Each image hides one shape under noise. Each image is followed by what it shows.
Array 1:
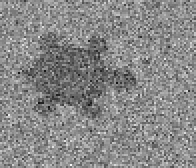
turtle
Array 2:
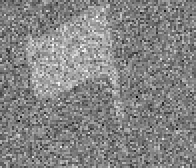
flag
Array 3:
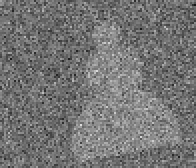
chess pawn
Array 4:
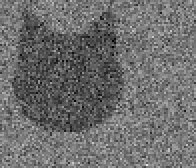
cat's head
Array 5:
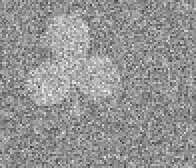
club
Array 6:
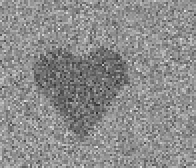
heart
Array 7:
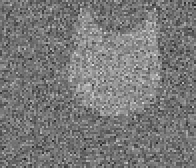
cat's head
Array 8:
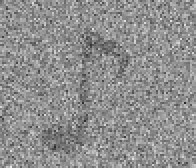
musical note
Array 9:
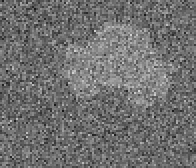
car
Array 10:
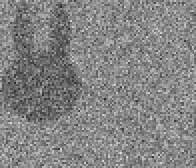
rabbit's head
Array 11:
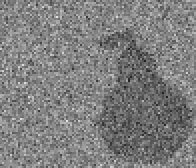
pear
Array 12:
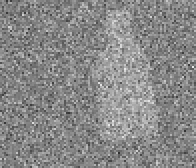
bottle
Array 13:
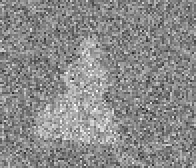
chess pawn
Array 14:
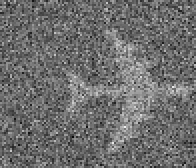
airplane
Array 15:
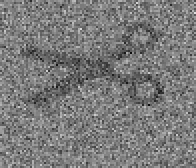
pair of scissors
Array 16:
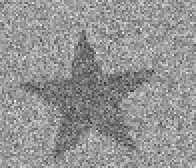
star
